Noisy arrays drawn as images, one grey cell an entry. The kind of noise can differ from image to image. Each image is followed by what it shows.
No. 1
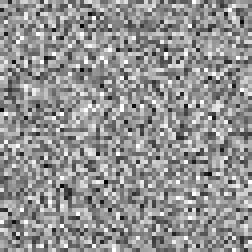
independent entries
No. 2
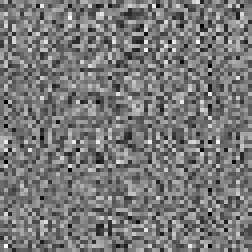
low rank plus noise
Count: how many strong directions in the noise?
three or four
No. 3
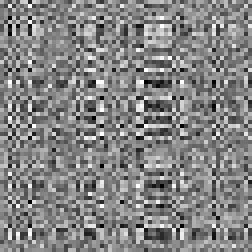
low rank plus noise
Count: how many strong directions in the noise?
one
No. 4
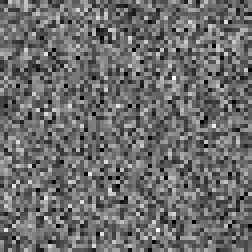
independent entries
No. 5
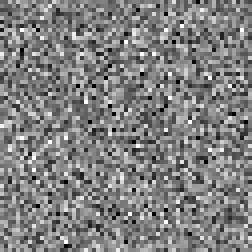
independent entries
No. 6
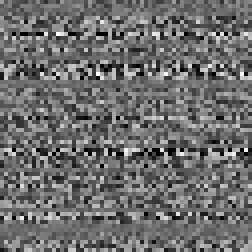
rows of uneven size
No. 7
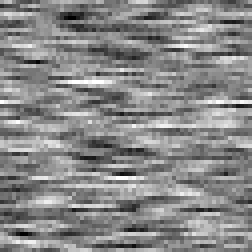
streaked along the rows
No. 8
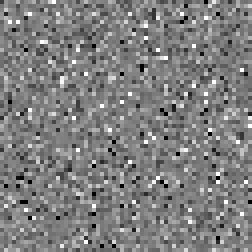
heavy tails
